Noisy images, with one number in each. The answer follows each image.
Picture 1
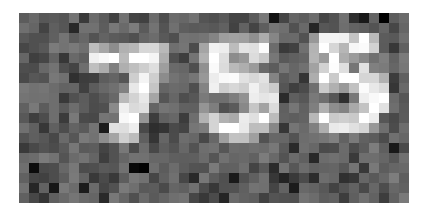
755
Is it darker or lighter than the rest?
lighter
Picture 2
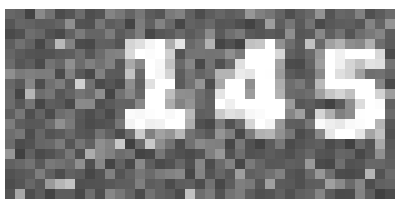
145
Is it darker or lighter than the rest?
lighter
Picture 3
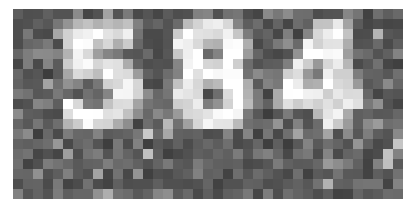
584
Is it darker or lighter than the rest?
lighter
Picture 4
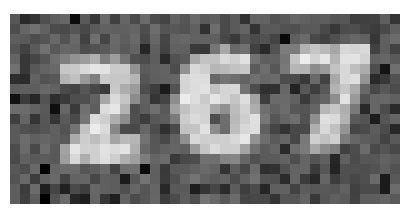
267
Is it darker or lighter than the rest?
lighter
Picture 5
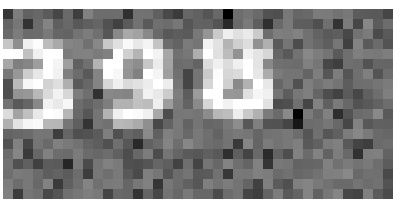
398
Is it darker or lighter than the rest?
lighter
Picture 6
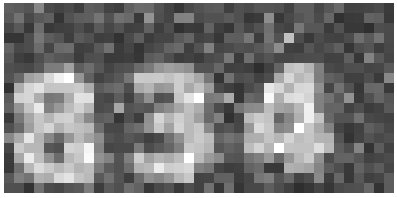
834
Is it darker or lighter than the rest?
lighter
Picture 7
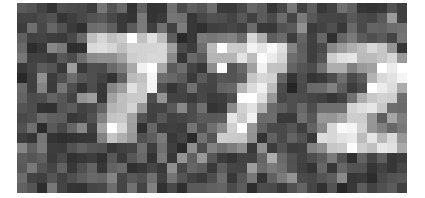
772
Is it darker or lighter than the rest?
lighter
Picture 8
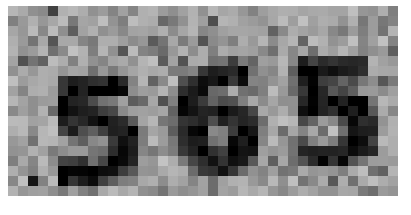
565
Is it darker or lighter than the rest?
darker
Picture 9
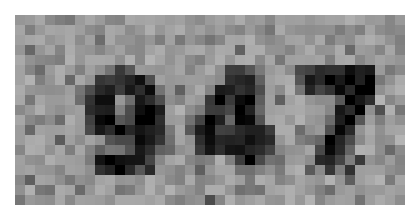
947
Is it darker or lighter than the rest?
darker
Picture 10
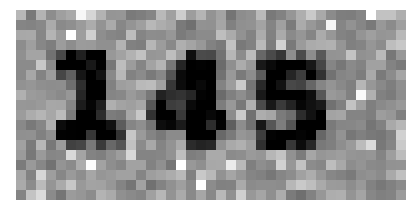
145
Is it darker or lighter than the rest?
darker
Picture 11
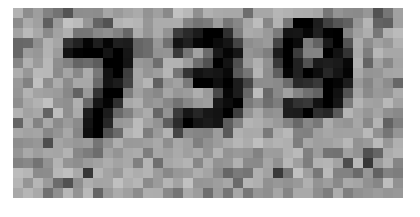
739
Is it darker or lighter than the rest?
darker
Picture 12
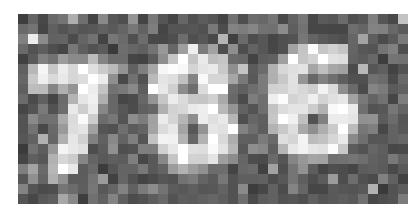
786
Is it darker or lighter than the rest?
lighter
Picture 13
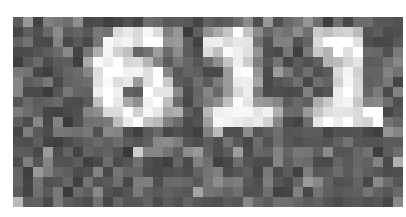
611
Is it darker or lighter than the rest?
lighter
